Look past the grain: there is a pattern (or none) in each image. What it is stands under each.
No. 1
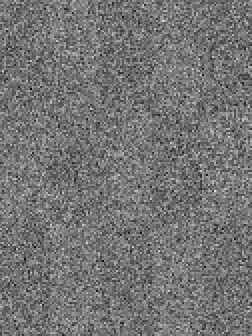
a checkerboard
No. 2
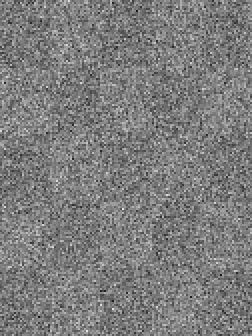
a checkerboard
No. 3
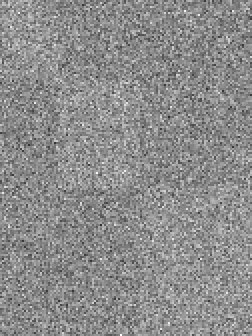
blocks along the diagonal
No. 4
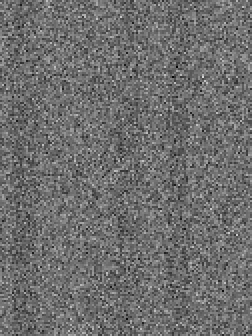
bands of columns
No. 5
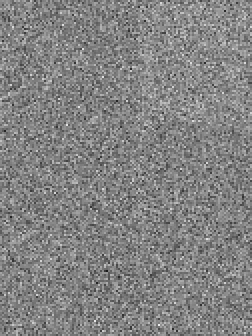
one block
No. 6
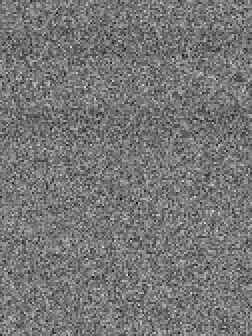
bands of rows
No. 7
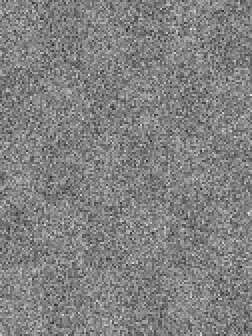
a checkerboard
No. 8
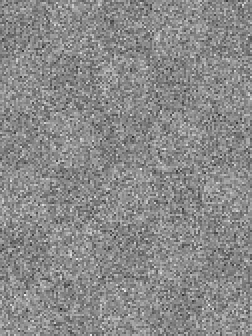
a checkerboard
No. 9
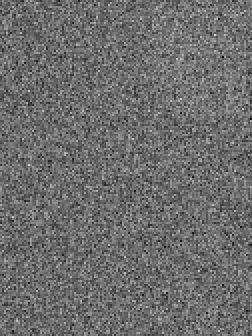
one block
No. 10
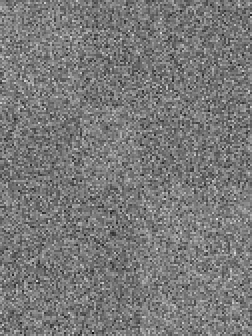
blocks along the diagonal
